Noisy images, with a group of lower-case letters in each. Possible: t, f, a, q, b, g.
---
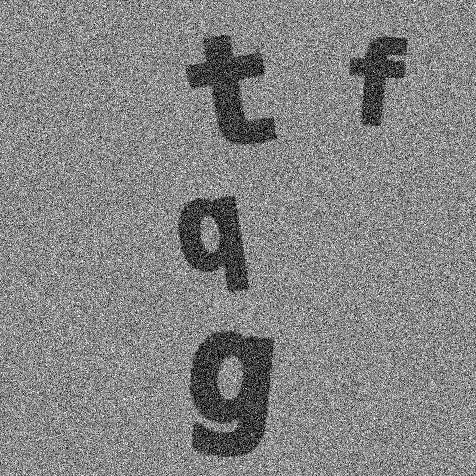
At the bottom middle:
g
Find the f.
top right
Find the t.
top middle
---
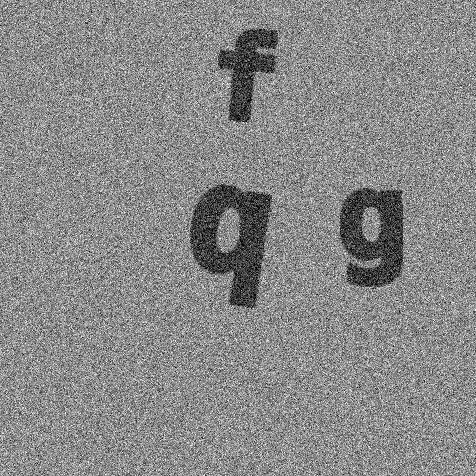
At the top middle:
f
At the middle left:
nothing
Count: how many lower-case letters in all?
3
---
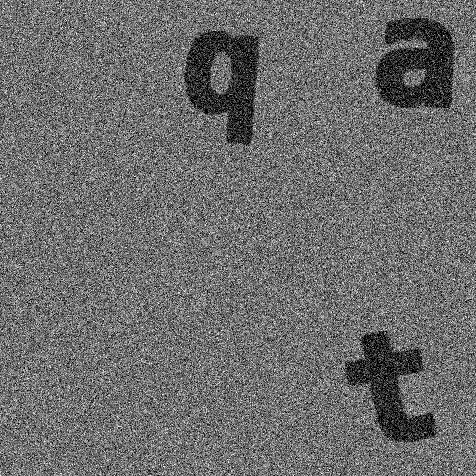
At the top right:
a
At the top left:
nothing
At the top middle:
q
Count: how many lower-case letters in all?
3
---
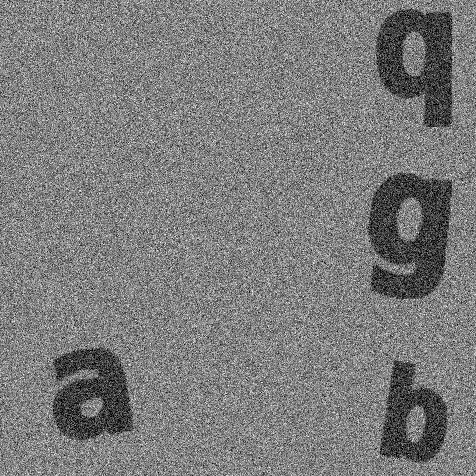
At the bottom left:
a
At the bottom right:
b
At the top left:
nothing
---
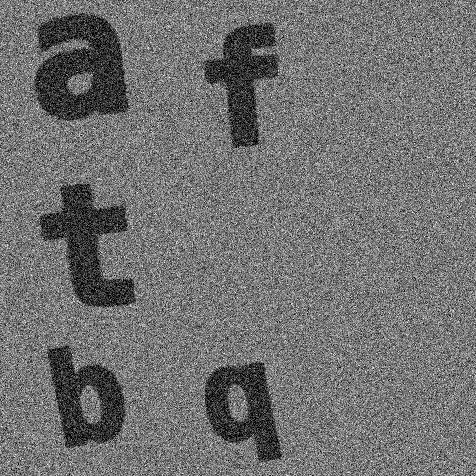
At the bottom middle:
q
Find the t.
middle left
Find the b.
bottom left
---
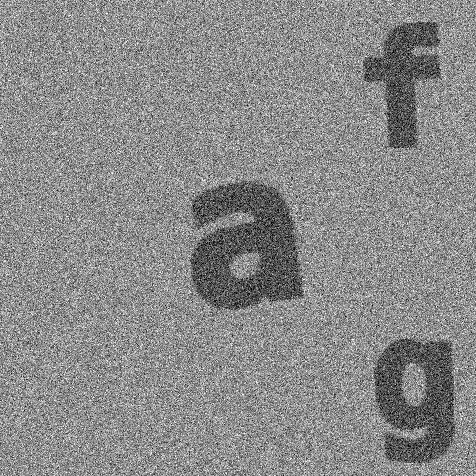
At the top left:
nothing
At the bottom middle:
nothing
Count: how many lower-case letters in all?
3
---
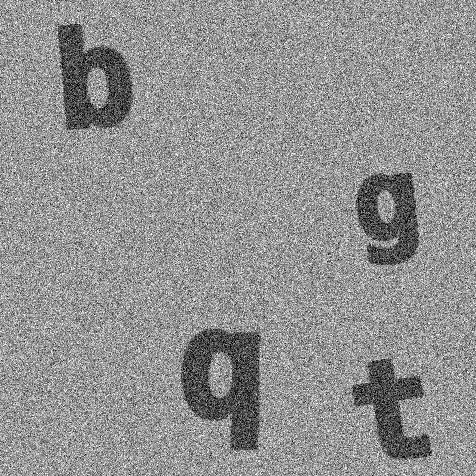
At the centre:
nothing
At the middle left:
nothing
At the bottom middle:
q
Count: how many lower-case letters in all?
4
